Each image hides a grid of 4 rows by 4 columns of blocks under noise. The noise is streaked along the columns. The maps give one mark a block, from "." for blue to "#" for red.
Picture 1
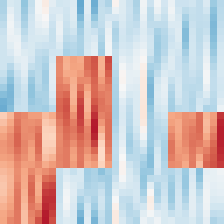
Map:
. . . .
. # . .
# # . #
# . . .
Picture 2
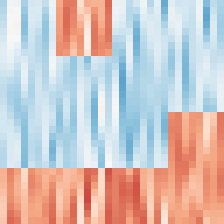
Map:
. # . .
. . . .
. . . #
# # # #
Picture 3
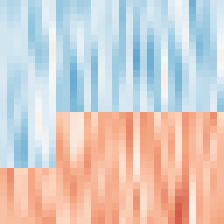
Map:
. . . .
. . . .
. # # #
# # # #
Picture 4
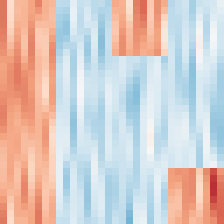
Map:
# . # .
# . . .
# . . .
# . . #
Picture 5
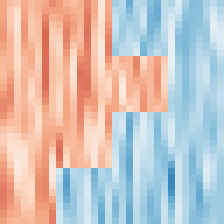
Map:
# # . .
# # # .
# # . .
# . . .
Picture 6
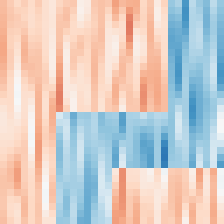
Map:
# # # .
# # # .
# . . .
# . # #
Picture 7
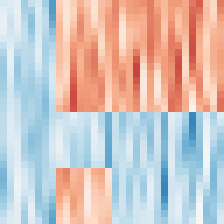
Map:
. # # #
. # # #
. . . .
. # . .
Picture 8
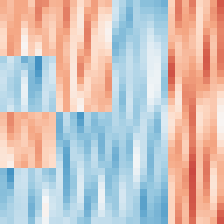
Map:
# # . #
. # . #
# . . #
. . . #
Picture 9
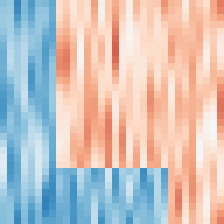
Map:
. # # #
. # # #
. # # #
. . . #
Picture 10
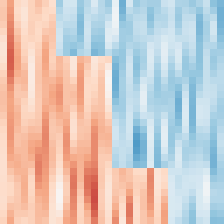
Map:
# . . .
# # . .
# # . .
# # # .
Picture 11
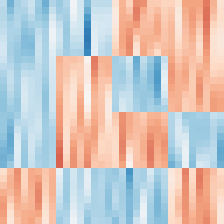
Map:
. . # #
. # . #
. # # .
# . . #
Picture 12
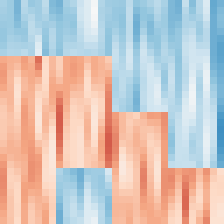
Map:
. . . .
# # . .
# # # .
# . # #
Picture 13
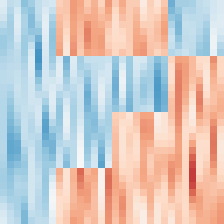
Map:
. # # .
. . . #
. . # #
. # # #
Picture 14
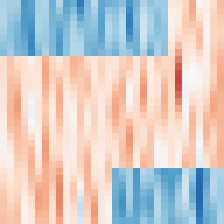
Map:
. . . #
# # # #
# # # #
# # . .
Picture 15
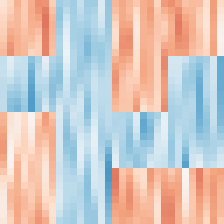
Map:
# . # #
. . # .
# . . .
# . # #
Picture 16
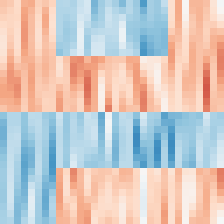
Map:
# . . #
# # # #
. . . .
. # # #
